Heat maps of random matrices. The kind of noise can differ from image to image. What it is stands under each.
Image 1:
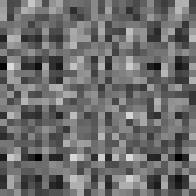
low rank plus noise
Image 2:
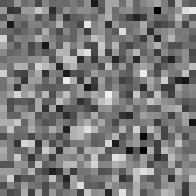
independent entries
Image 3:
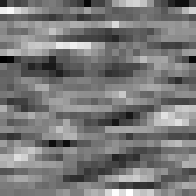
streaked along the rows
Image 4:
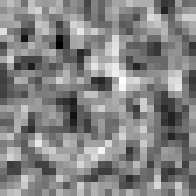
blotchy
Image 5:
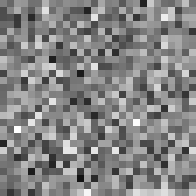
independent entries
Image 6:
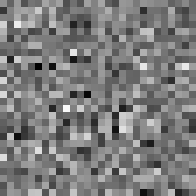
low rank plus noise
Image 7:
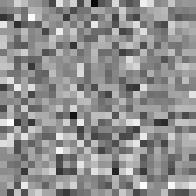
low rank plus noise
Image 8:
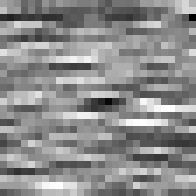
streaked along the rows
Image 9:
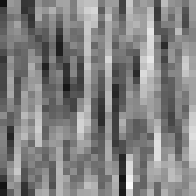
streaked along the columns
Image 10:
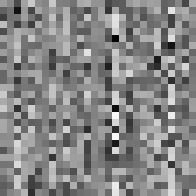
columns of uneven size
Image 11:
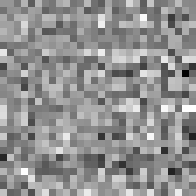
low rank plus noise
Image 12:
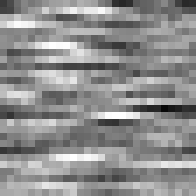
streaked along the rows
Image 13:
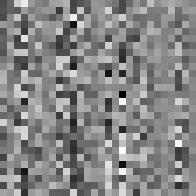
columns of uneven size
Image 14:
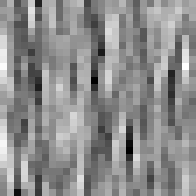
streaked along the columns
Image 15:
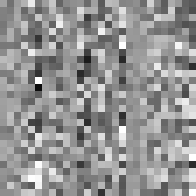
columns of uneven size
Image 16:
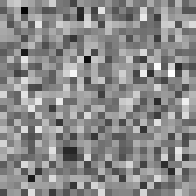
low rank plus noise
